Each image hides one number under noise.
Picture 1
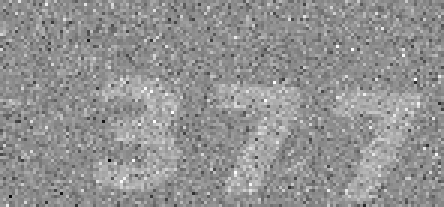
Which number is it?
377
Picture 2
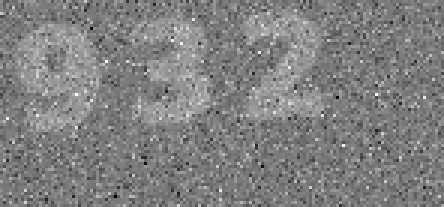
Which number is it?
932
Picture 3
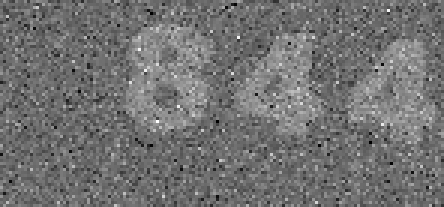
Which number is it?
844
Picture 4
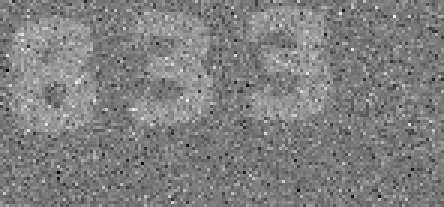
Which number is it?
833
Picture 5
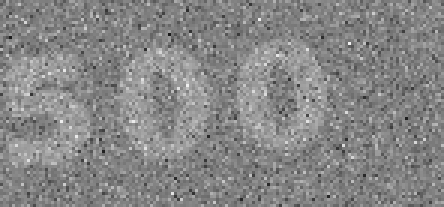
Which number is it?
500
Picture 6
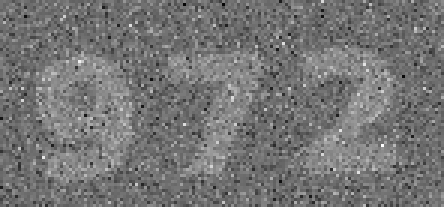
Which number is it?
972
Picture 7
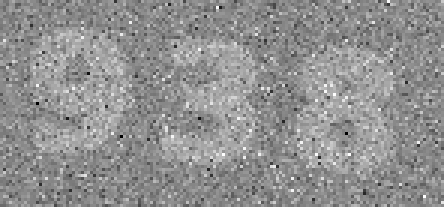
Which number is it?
938
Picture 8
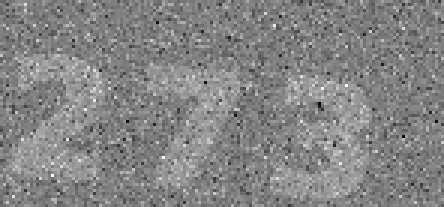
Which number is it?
273
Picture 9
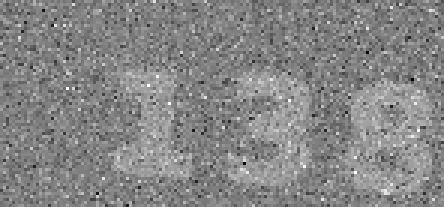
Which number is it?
138
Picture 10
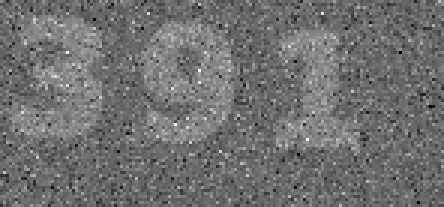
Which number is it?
391
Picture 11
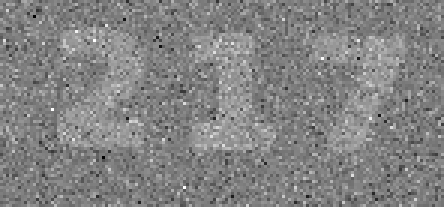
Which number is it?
217
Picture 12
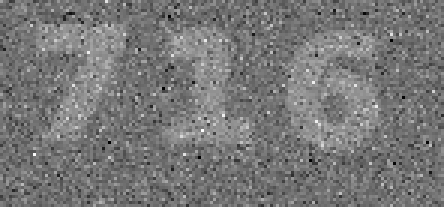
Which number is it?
716
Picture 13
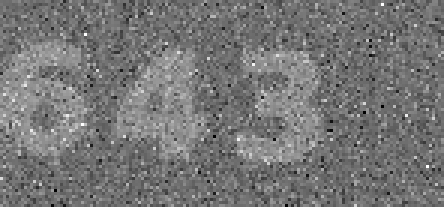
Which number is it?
643
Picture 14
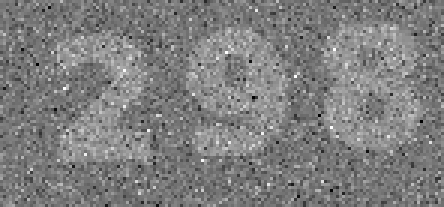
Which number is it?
298
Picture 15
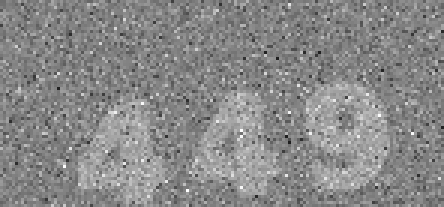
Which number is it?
449
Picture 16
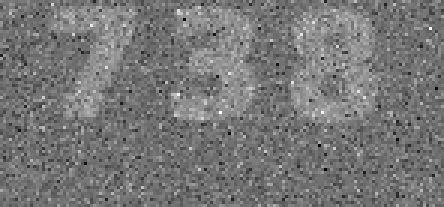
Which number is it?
738
